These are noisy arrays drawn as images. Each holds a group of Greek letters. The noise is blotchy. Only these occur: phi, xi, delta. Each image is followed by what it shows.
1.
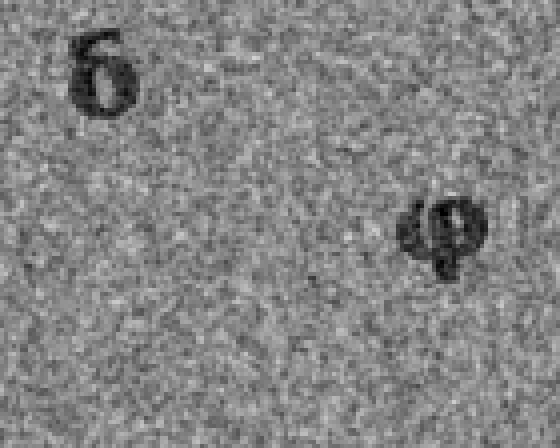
top left: dark delta; middle right: dark phi
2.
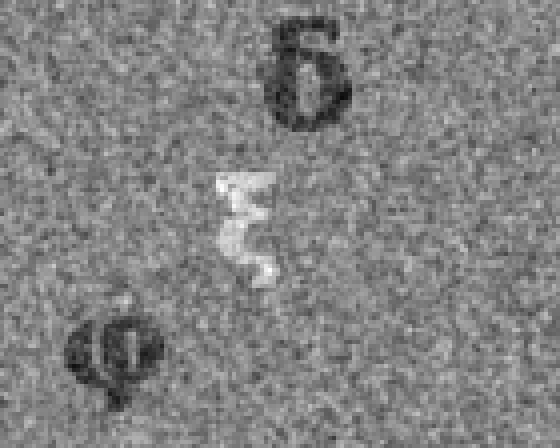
top middle: dark delta; centre: light xi; bottom left: dark phi
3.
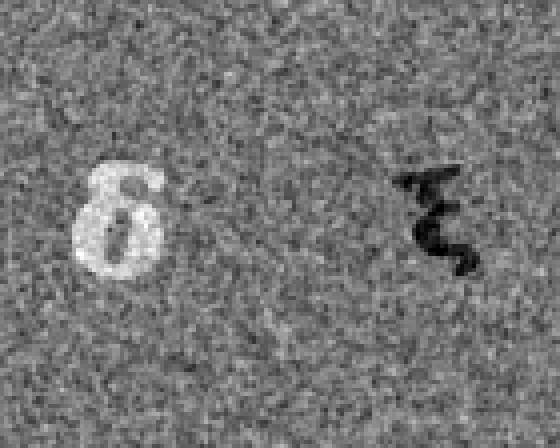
middle left: light delta; middle right: dark xi
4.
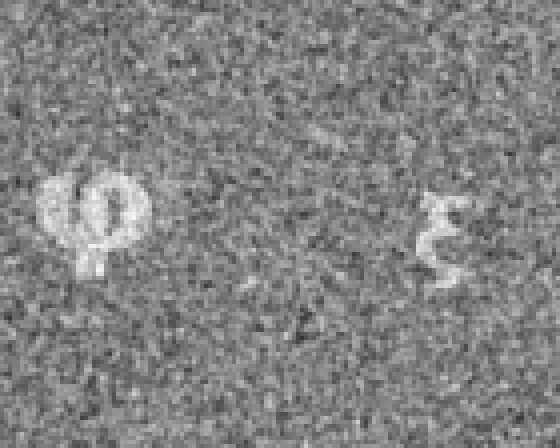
middle left: light phi; middle right: light xi
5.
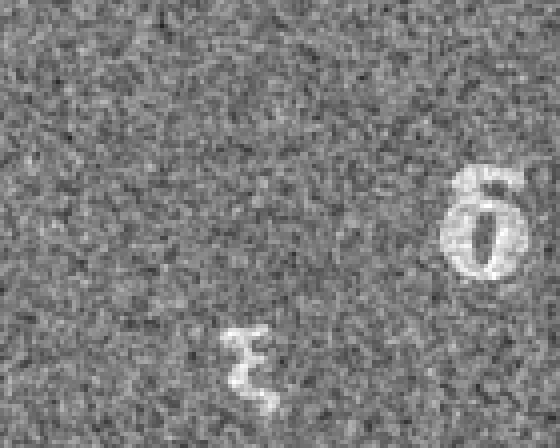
middle right: light delta; bottom middle: light xi
